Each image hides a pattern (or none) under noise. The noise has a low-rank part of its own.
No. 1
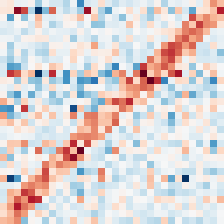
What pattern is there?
a diagonal band
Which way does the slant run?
bottom left to top right
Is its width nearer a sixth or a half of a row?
a sixth
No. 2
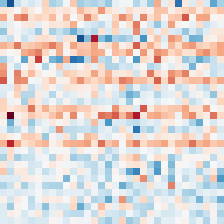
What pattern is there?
bands of rows
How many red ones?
5
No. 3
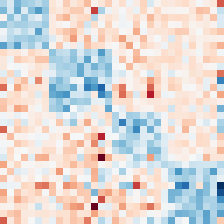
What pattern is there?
blocks along the diagonal
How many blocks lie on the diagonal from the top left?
4
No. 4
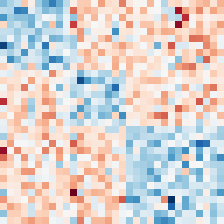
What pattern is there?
blocks along the diagonal
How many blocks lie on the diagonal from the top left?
3
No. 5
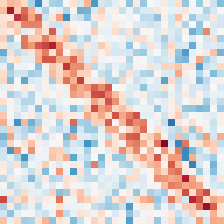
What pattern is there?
a diagonal band
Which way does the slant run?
top left to bottom right
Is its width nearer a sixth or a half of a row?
a sixth
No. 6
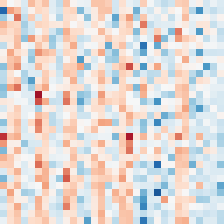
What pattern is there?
bands of columns
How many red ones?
6
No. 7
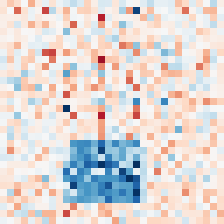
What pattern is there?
one block
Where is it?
bottom middle
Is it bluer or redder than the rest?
bluer
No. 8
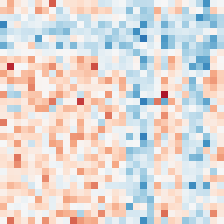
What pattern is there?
bands of rows crossing bands of columns
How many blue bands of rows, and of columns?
1 and 2
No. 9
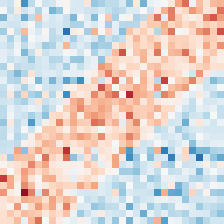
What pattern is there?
a diagonal band
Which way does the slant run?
bottom left to top right
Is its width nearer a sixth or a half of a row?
a half
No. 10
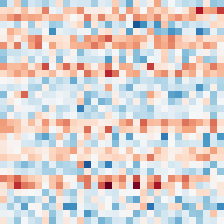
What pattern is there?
bands of rows
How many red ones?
6
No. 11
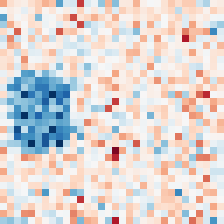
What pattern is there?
one block
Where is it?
middle left
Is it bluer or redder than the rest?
bluer
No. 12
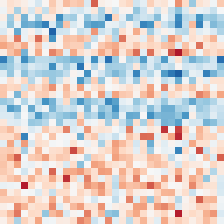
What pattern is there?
bands of rows
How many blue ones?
3
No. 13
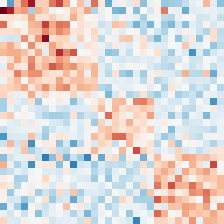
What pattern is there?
blocks along the diagonal
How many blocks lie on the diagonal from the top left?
3
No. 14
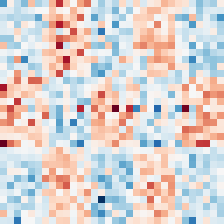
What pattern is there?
a checkerboard
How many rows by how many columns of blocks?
3 by 5
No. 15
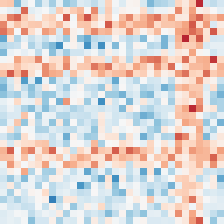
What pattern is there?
bands of rows crossing bands of columns
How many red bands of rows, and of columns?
3 and 1
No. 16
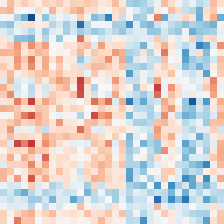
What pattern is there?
bands of rows crossing bands of columns
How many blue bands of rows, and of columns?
2 and 2
